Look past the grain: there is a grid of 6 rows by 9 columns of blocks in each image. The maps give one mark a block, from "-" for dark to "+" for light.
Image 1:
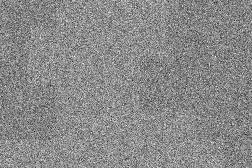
--++++---
-+++++---
-++++----
--+++----
--+++++--
++++++++-
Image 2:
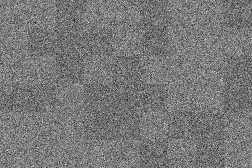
++-++-++-
+---+-+++
++-+-+++-
--+---++-
+++--+--+
+++++-+-+
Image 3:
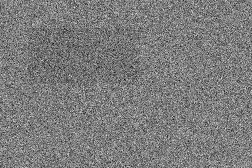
+++++++++
+----++++
+----++++
+++++++++
+++++++++
+++++++++
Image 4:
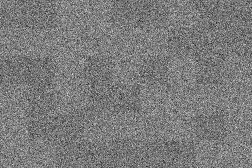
--++--+--
++++++---
--+-+-+-+
+-+--++++
+--++++-+
++-----++
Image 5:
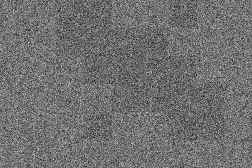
++--++-++
++----+++
+++----++
++++----+
+++-++--+
+++++++++
